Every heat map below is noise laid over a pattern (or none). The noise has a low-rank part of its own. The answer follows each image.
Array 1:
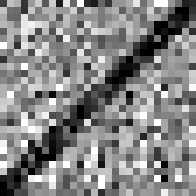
a diagonal band
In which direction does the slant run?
bottom left to top right
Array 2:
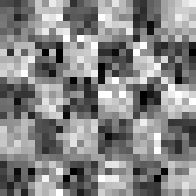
a checkerboard
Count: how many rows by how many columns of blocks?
5 by 6
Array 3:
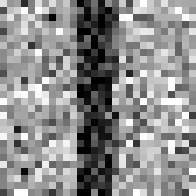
one band of columns
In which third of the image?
middle
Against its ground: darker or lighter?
darker
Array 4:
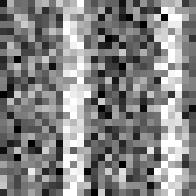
bands of columns
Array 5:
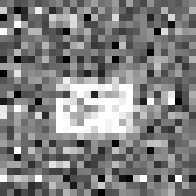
one block
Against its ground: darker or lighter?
lighter
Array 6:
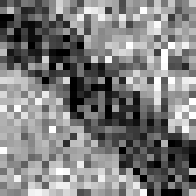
a diagonal band
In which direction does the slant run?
top left to bottom right
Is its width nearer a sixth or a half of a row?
a half
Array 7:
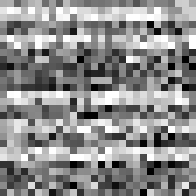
bands of rows
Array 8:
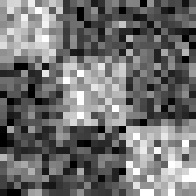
blocks along the diagonal
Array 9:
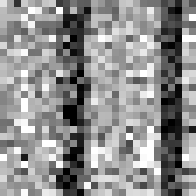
bands of columns
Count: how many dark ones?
2
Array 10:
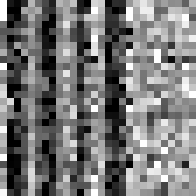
bands of columns
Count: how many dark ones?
4
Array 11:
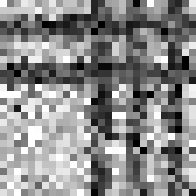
bands of rows crossing bands of columns
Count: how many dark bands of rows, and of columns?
2 and 3
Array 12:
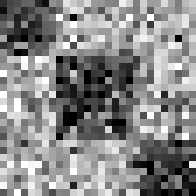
blocks along the diagonal
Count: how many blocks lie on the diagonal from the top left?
3
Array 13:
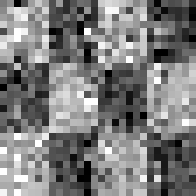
a checkerboard
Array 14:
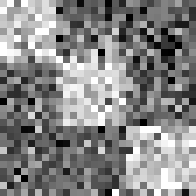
blocks along the diagonal
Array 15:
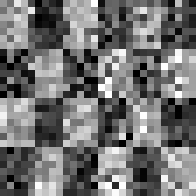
a checkerboard
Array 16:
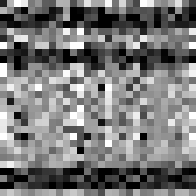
bands of rows
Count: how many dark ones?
3
